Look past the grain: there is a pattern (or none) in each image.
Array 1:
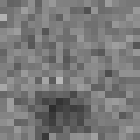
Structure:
one block
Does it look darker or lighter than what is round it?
darker
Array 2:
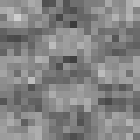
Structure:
a checkerboard
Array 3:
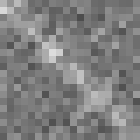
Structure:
blocks along the diagonal
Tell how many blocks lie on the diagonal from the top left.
7
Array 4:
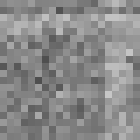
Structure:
bands of rows crossing bands of columns
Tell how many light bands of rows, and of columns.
1 and 1
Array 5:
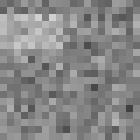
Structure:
one block
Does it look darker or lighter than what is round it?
lighter
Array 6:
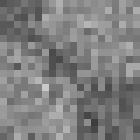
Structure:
blocks along the diagonal
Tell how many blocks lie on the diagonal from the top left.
3
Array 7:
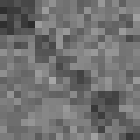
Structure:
blocks along the diagonal
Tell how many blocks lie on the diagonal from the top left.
6
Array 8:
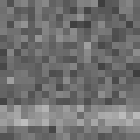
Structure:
one band of rows
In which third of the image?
bottom
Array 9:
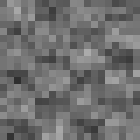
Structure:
a checkerboard
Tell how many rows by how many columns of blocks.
6 by 4
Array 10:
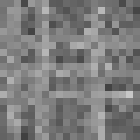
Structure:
bands of rows crossing bands of columns
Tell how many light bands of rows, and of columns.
3 and 3
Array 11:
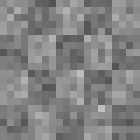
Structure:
a checkerboard
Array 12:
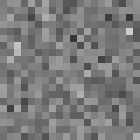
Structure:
only noise
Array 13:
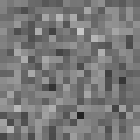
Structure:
only noise
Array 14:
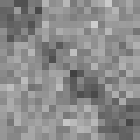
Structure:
blocks along the diagonal
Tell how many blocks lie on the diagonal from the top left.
4
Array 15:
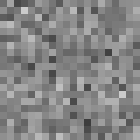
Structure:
only noise
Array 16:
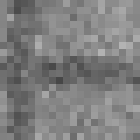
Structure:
bands of rows crossing bands of columns
